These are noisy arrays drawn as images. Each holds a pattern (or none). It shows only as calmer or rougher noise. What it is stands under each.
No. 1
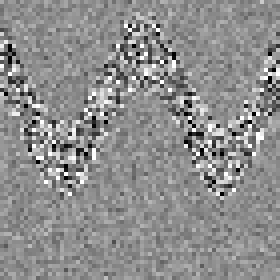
a wavy band
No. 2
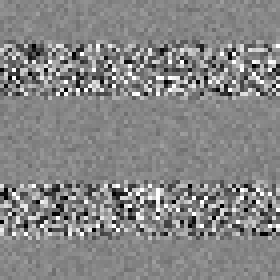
horizontal stripes
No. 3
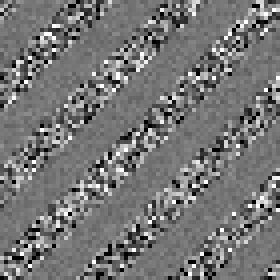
diagonal stripes
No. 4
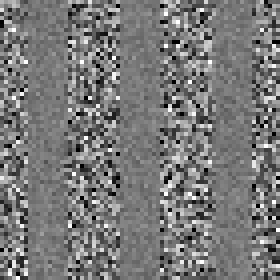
vertical stripes
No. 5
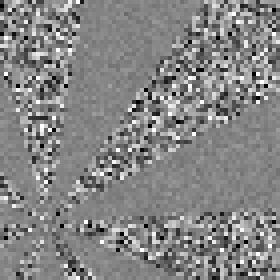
spokes from one point
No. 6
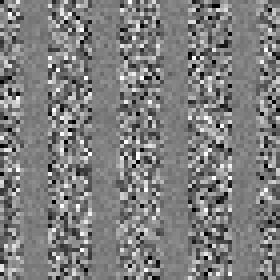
vertical stripes
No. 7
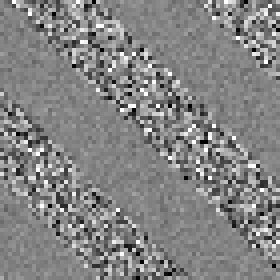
diagonal stripes
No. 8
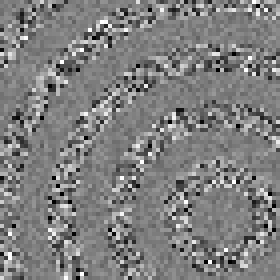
rings round one point
